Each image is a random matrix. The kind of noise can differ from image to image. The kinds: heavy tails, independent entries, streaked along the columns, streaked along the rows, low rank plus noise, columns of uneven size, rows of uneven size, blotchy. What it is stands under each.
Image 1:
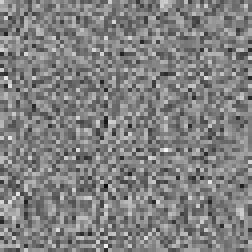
low rank plus noise
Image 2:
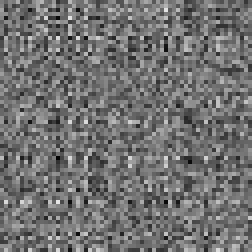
low rank plus noise
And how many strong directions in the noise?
one
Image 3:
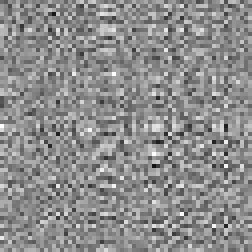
low rank plus noise
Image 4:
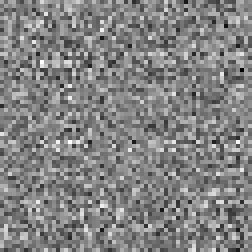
low rank plus noise
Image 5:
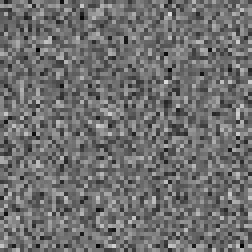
low rank plus noise
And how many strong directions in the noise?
five to eight
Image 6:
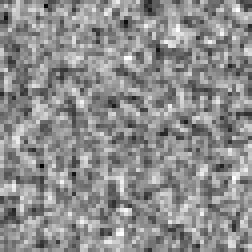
blotchy
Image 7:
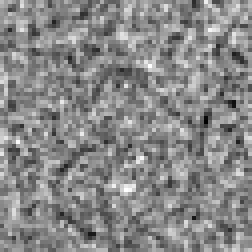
blotchy
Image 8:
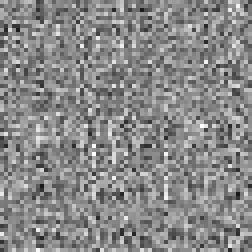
low rank plus noise
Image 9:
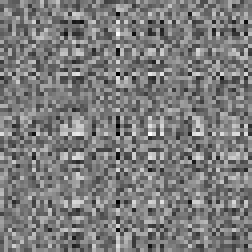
low rank plus noise
